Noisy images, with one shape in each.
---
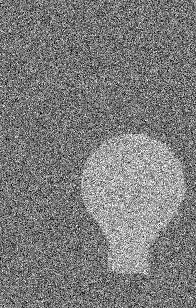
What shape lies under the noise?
light bulb
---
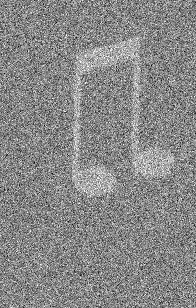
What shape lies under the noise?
pair of musical notes
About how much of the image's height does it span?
half
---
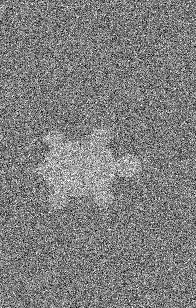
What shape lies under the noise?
turtle
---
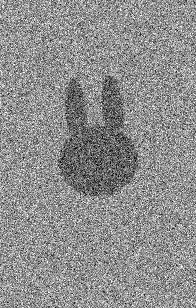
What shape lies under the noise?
rabbit's head
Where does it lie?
centre
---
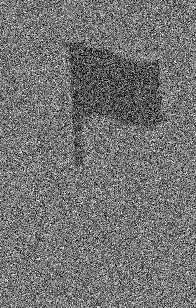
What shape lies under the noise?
flag
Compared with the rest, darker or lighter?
darker
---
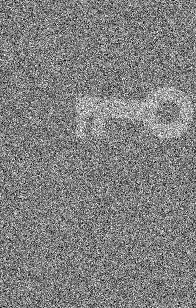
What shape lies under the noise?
key
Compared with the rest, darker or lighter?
lighter
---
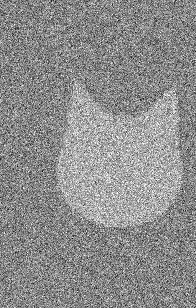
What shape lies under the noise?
cat's head
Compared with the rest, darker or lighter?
lighter
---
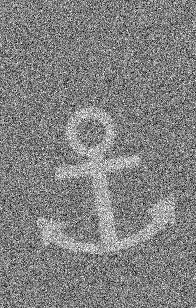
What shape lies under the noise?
anchor
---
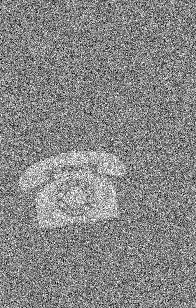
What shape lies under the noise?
telephone
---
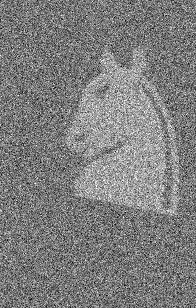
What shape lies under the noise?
chess knight
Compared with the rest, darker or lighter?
lighter
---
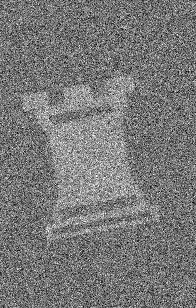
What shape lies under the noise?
chess rook
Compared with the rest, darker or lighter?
lighter
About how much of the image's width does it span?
two thirds
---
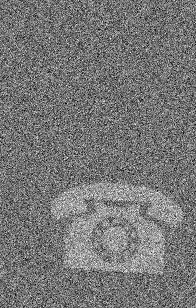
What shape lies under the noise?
telephone
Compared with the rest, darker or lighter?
lighter
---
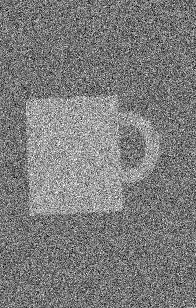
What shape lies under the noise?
cup
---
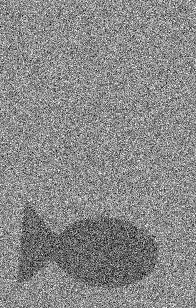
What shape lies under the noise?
fish
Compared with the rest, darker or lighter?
darker
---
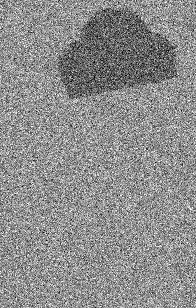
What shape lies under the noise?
cloud
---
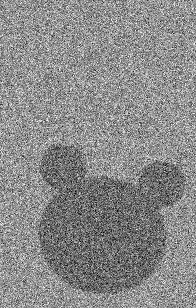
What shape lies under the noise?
bear's head
